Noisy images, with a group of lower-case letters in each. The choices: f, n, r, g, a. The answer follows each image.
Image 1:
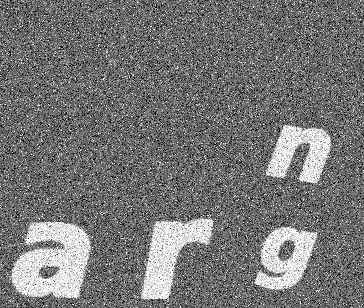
middle right: n; bottom left: a; bottom middle: r; bottom right: g
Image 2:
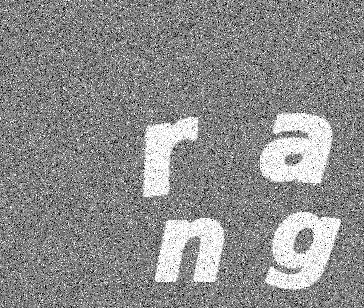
centre: r; middle right: a; bottom middle: n; bottom right: g
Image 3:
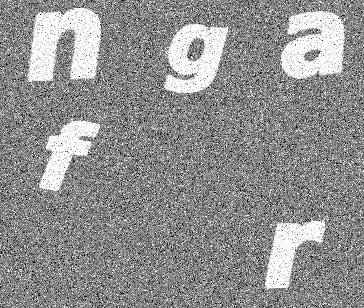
top left: n; top middle: g; top right: a; middle left: f; bottom right: r
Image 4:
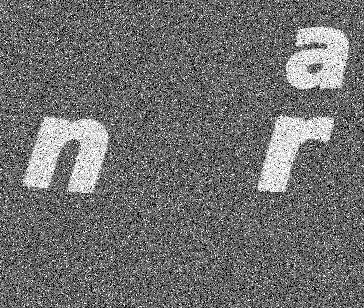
top right: a; middle left: n; middle right: r
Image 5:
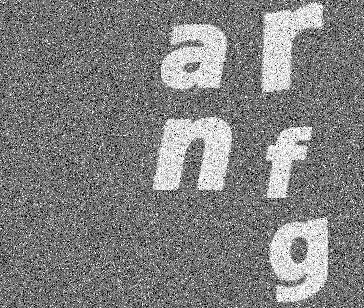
top middle: a; top right: r; centre: n; middle right: f; bottom right: g
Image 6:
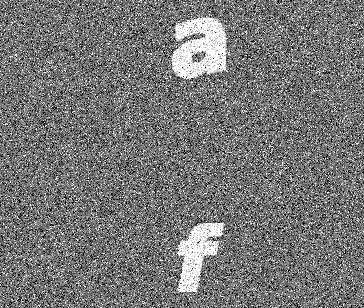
top middle: a; bottom middle: f
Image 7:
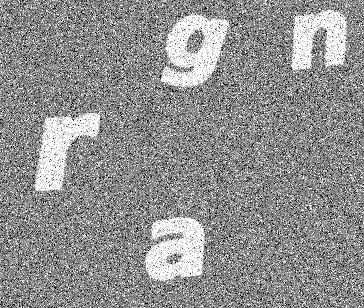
top middle: g; top right: n; middle left: r; bottom middle: a
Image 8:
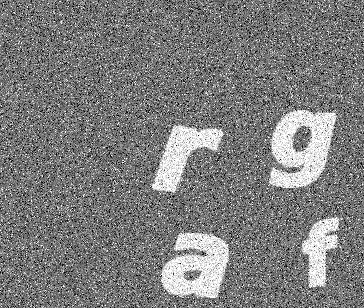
centre: r; middle right: g; bottom middle: a; bottom right: f
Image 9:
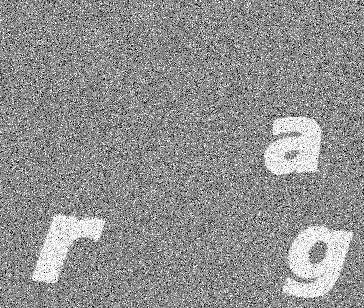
middle right: a; bottom left: r; bottom right: g
